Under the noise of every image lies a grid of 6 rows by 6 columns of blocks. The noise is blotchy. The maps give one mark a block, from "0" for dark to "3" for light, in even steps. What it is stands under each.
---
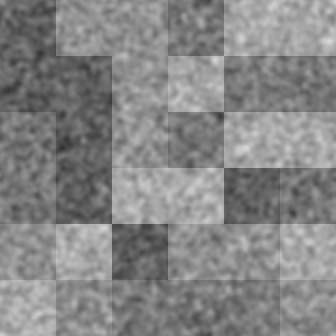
0 2 2 1 3 3
0 0 2 3 1 1
1 0 2 1 3 3
1 0 3 3 0 1
2 3 0 2 2 3
3 2 1 1 1 2
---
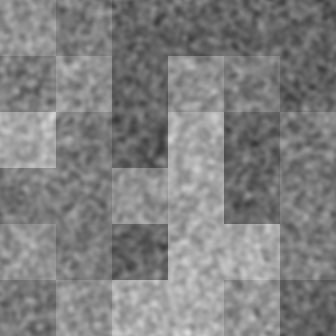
2 1 0 0 0 0
1 2 0 2 1 0
3 1 0 3 0 1
1 1 2 3 0 1
2 1 0 3 3 1
1 2 3 3 2 0
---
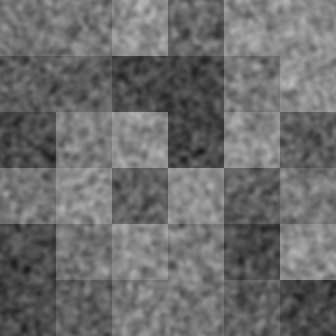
2 2 3 1 3 3
1 1 0 0 2 3
0 2 3 0 3 1
2 3 1 3 1 2
0 2 3 2 0 3
0 1 2 2 1 0
